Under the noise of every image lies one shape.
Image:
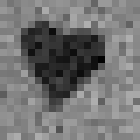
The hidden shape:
heart
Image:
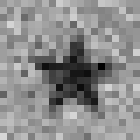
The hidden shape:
star
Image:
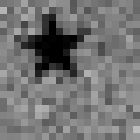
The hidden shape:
star
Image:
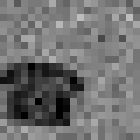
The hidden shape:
telephone
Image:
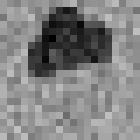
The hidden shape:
cloud
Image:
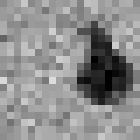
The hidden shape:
pear
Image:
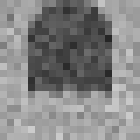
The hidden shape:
ghost
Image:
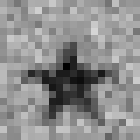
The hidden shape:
star
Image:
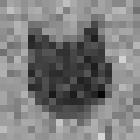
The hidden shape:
cat's head
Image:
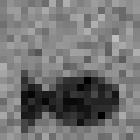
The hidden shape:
fish
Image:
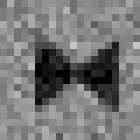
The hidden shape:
bow tie
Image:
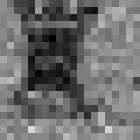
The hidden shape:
chess rook
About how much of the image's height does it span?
nearly all
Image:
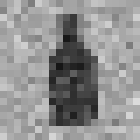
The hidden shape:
bottle
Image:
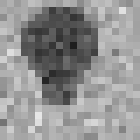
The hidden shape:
light bulb
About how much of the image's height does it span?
two thirds
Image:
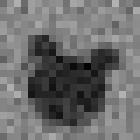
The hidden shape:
bear's head
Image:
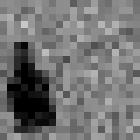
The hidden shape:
bottle
